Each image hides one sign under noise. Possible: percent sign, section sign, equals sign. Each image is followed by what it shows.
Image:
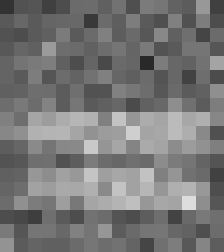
equals sign
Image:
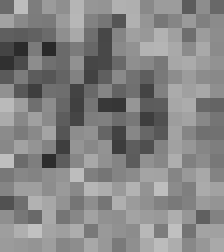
percent sign
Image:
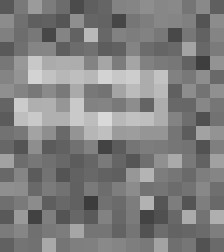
equals sign
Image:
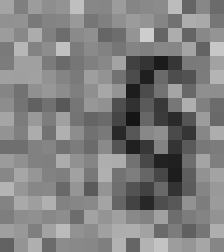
section sign
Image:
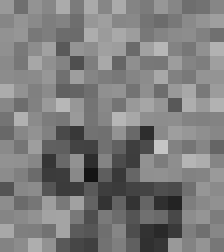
percent sign
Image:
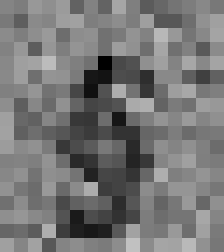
section sign
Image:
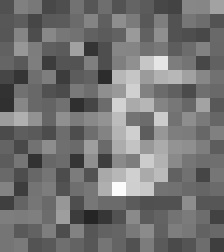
section sign
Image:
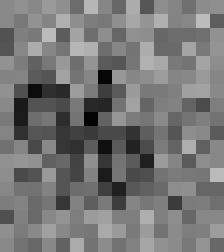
percent sign
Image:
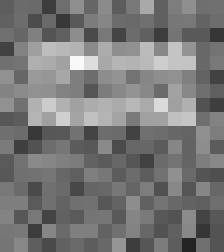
equals sign
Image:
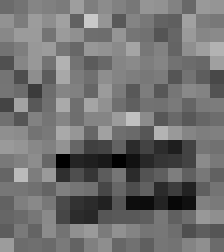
equals sign
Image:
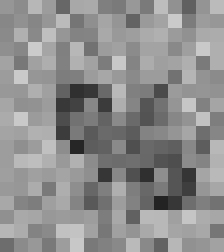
percent sign
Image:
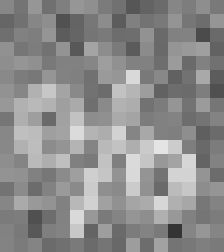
percent sign
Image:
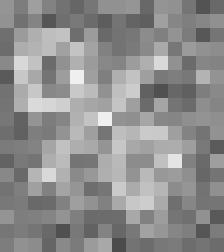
percent sign
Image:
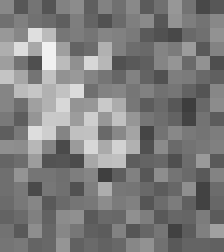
percent sign
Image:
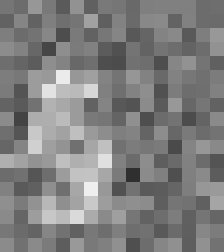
section sign
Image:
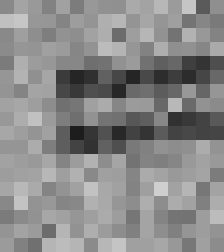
equals sign
